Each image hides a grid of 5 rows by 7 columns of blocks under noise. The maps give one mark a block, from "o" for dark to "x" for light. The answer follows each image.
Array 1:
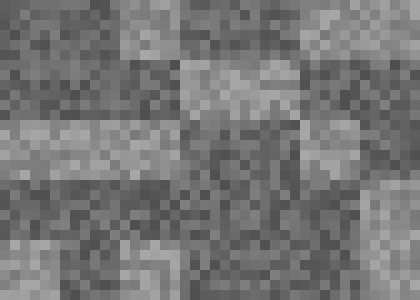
o o x o o x x
o o o x x o o
x x x o o x o
o o o o o o x
x o x o o o x
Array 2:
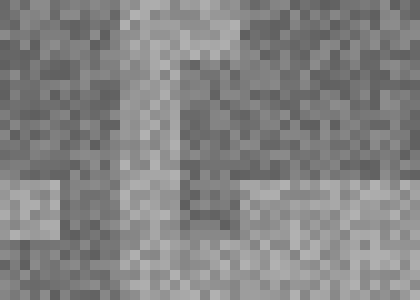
o o x x o o o
o o x o o o o
o o x o o o o
x o x o x x x
o o x x x x x
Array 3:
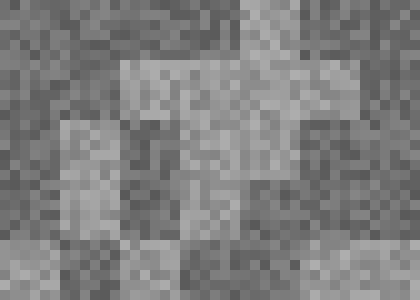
o o o o x o o
o o x x x x o
o x o x x o o
o x o x o o o
x o x o o x x
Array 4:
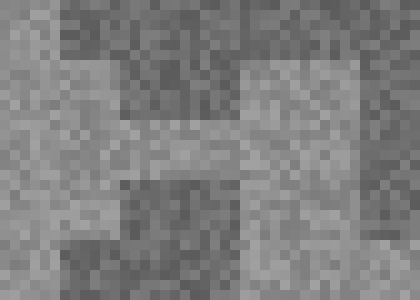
x o o o o o o
x x o o x x o
x x x x x x o
x x o o x x o
x o o o x x x
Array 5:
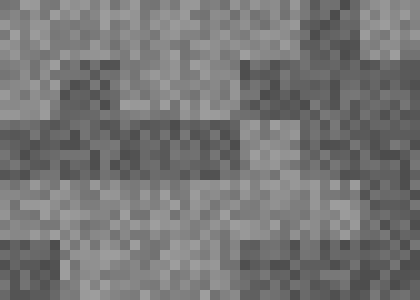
x x x x x o x
x o x x o o o
o o o o x o o
x x x x x x o
o x x x o o o
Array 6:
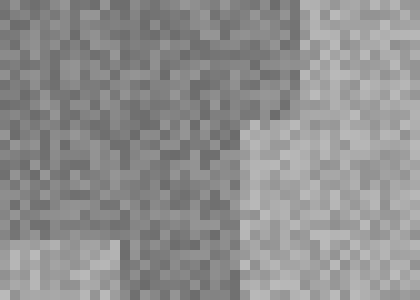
o o o o o x x
o o o o o x x
o o o o x x x
o o o o x x x
x x o o x x x
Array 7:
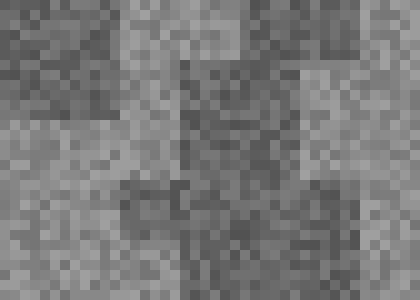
o o x x o o x
o o x o o x x
x x x o o x x
x x o o o o x
x x x o o o x
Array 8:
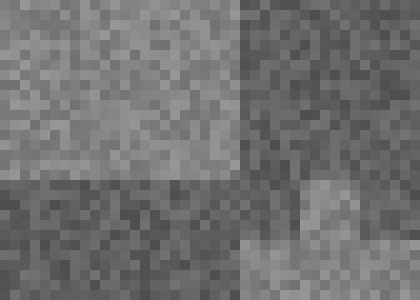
x x x x o o o
x x x x o o o
x x x x o o o
o o o o o x o
o o o o x x x
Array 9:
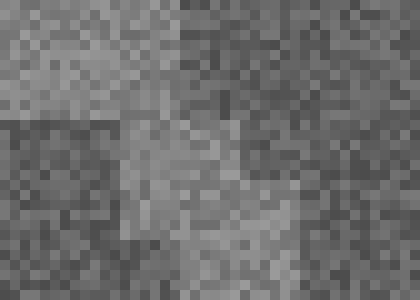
x x x o o o o
x x x o o o o
o o x x o o o
o o x x x o o
o o o x x o o
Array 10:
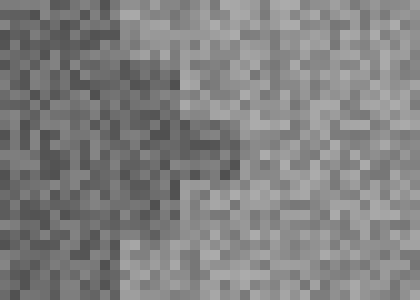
o o x x x x x
o o o x x x x
o o o o x x x
o o o x x x x
o o x x x x x
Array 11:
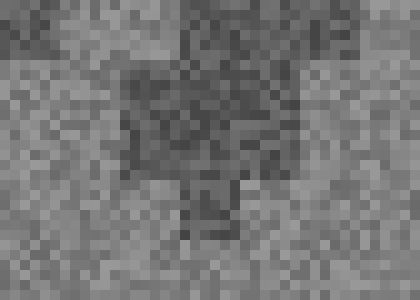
o x x o o o x
x x o o o x x
x x o o o x x
x x x o x x x
x x x x x x x
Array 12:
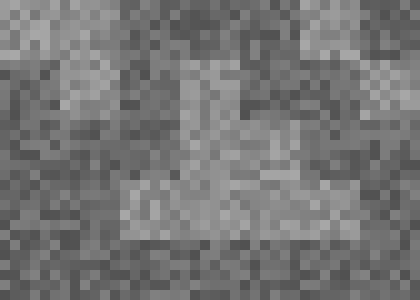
x x o o o x o
o x o x o o x
o o o x x o o
o o x x x x o
o o o o o o o
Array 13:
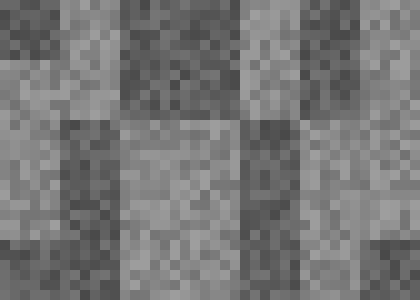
o x o o x o x
x x o o x o x
x o x x o x x
x o x x o x x
o o x x o x o
